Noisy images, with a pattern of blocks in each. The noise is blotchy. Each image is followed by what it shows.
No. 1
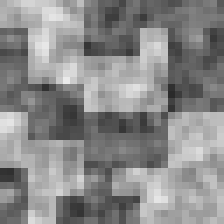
no symmetry
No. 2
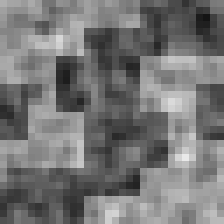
the same after a half turn
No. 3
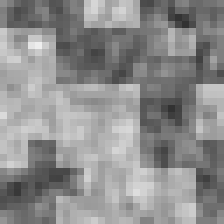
mirrored about the diagonal from the bottom left
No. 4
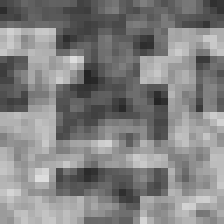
left and right mirror each other
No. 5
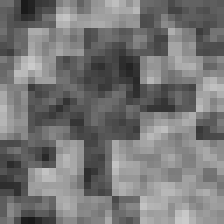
mirrored about the diagonal from the top left
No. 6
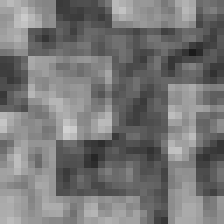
no symmetry
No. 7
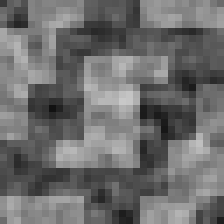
the same after a half turn
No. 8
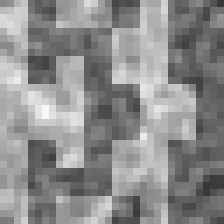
top and bottom mirror each other
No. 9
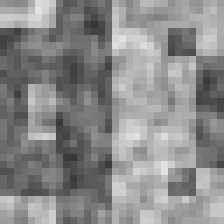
top and bottom mirror each other
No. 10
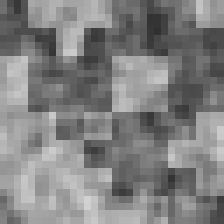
mirrored about the diagonal from the bottom left
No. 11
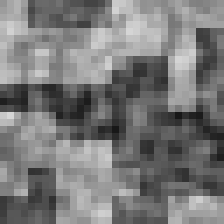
no symmetry
